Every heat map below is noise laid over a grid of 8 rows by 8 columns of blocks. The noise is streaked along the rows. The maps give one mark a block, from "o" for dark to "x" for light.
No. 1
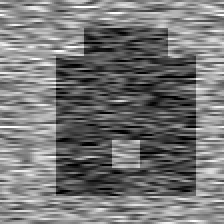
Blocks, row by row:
x x x x x x x x
x x x o o o x x
x x o o o o o x
x x o o o o o x
x x o o o o o x
x x o o x o o x
x x o o o o o x
x x x x x x x x
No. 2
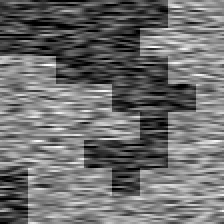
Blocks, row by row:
o o o o o o x x
o o o o o x x x
x x o o o o x x
x x x x o o o x
x x x x x o x x
x x x o o o x x
o x x x o x x x
o x x x x x x x
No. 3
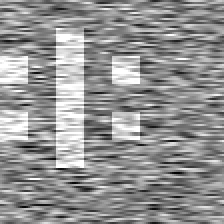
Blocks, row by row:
o o o o o o o o
o o x o o o o o
x o x o x o o o
o o x o o o o o
x o x o x o o o
o o x o o o o o
o o o o o o o o
o o o o o o o o
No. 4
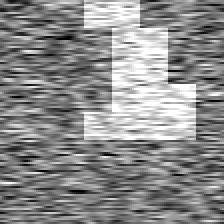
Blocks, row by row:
o o o x x o o o
o o o o x x o o
o o o o x x o o
o o o o x x x o
o o o x x x x o
o o o o o o o o
o o o o o o o o
o o o o o o o o
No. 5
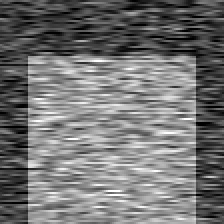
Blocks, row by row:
o o o o o o o o
o o o o o o o o
o x x x x x x o
o x x x x x x o
o x x x x x x o
o x x x x x x o
o x x x x x x o
o x x x x x x o
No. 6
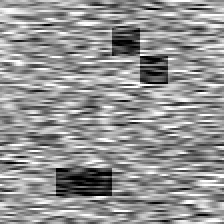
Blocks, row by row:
x x x x x x x x
x x x x o x x x
x x x x x o x x
x x x x x x x x
x x x x x x x x
x x x x x x x x
x x o o x x x x
x x x x x x x x
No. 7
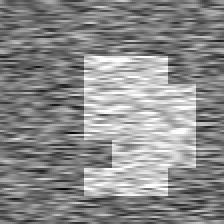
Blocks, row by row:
o o o o o o o o
o o o o o o o o
o o o x x x o o
o o o x x x x o
o o o x x x x o
o o o o x x x o
o o o x x x o o
o o o o o o o o
